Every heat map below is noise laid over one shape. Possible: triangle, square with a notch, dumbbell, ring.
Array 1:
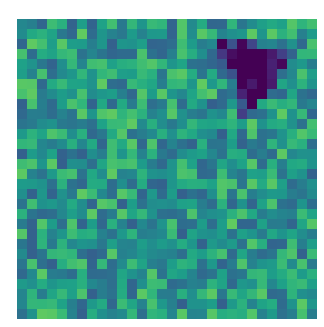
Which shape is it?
triangle
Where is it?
top right
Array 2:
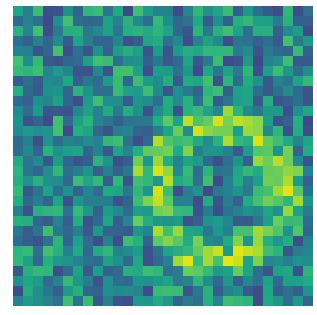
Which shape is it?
ring
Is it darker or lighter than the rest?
lighter
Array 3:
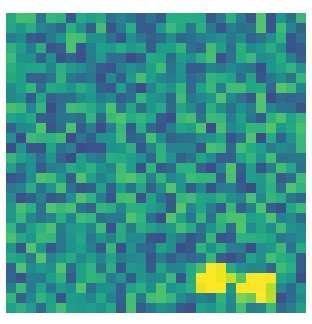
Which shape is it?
dumbbell
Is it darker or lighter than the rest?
lighter
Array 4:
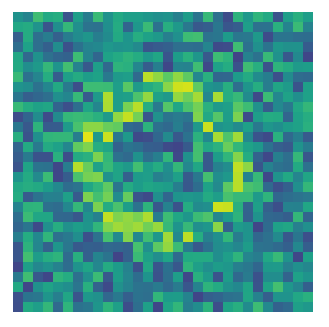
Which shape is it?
ring
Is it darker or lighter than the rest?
lighter
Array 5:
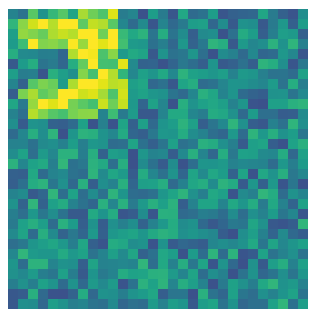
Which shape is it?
square with a notch
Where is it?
top left
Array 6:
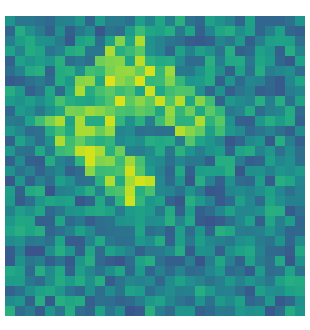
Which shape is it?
square with a notch
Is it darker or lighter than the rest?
lighter
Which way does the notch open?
down and right
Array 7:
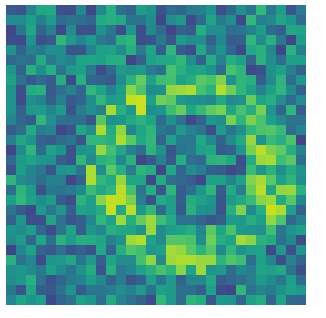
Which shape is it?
ring
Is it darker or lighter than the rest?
lighter
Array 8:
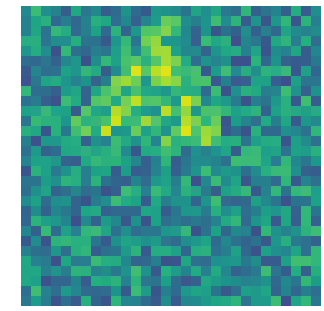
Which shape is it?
triangle
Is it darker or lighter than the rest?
lighter
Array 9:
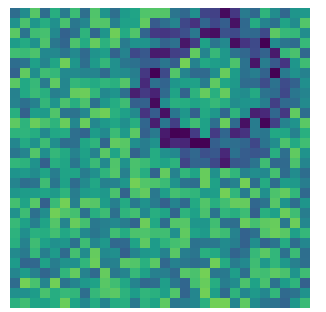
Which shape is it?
ring
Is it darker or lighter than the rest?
darker
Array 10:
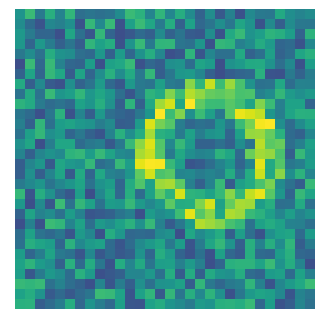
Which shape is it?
ring
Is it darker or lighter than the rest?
lighter
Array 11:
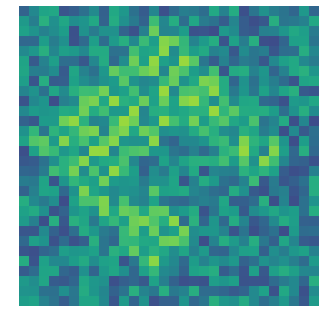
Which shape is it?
square with a notch
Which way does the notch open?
down and right
